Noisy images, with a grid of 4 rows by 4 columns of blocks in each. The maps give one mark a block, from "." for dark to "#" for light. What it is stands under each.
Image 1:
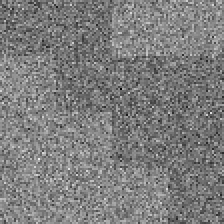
..##
#...
##..
###.
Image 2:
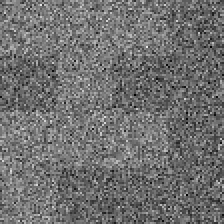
###.
.#..
###.
#...
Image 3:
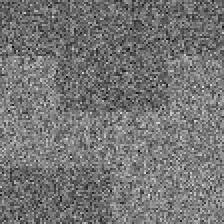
....
#..#
####
..##
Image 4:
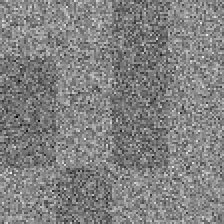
##.#
.#.#
.#.#
#.##
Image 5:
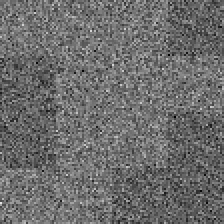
###.
.###
.##.
##..
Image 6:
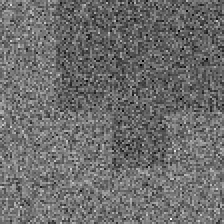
#...
#...
##.#
####
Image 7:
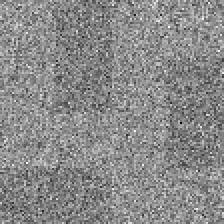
#.##
#.#.
###.
..##
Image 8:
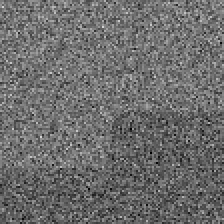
####
####
##..
....
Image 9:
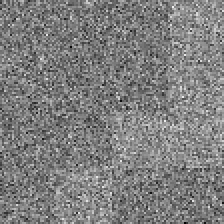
...#
...#
..##
.#..
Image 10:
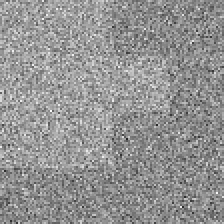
##..
###.
##..
....
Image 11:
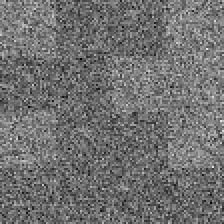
#..#
..##
#..#
....
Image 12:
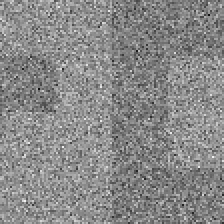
##..
.#.#
##.#
##..
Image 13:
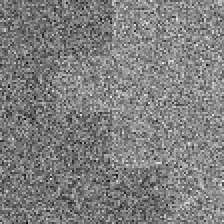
..##
.###
..##
...#
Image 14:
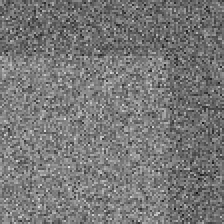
....
###.
###.
###.
